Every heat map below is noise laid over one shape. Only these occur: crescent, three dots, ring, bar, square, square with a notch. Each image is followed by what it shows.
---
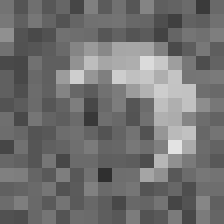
crescent
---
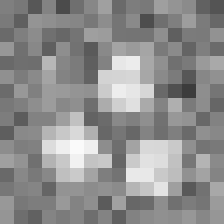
three dots
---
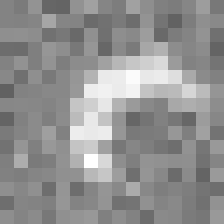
crescent
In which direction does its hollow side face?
down and right
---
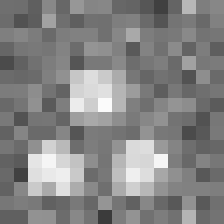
three dots
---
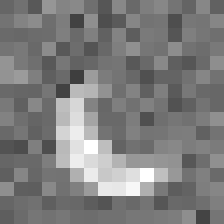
crescent
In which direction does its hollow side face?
up and right
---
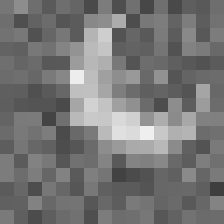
crescent
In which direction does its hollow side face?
up and right
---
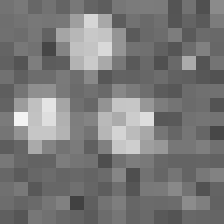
three dots
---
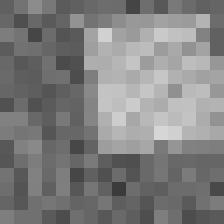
square
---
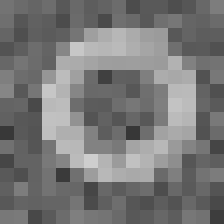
ring
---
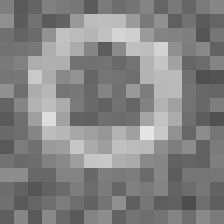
ring
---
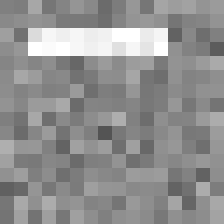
bar
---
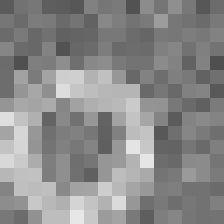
ring
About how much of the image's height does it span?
two thirds
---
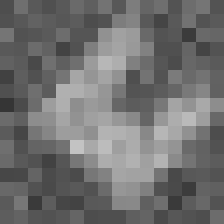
square with a notch
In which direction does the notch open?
up and right
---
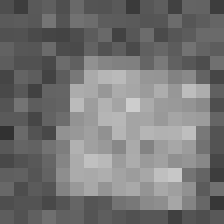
square
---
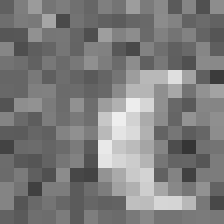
crescent
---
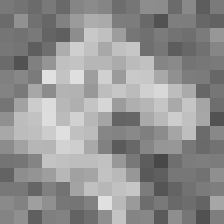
square with a notch
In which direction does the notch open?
down and right
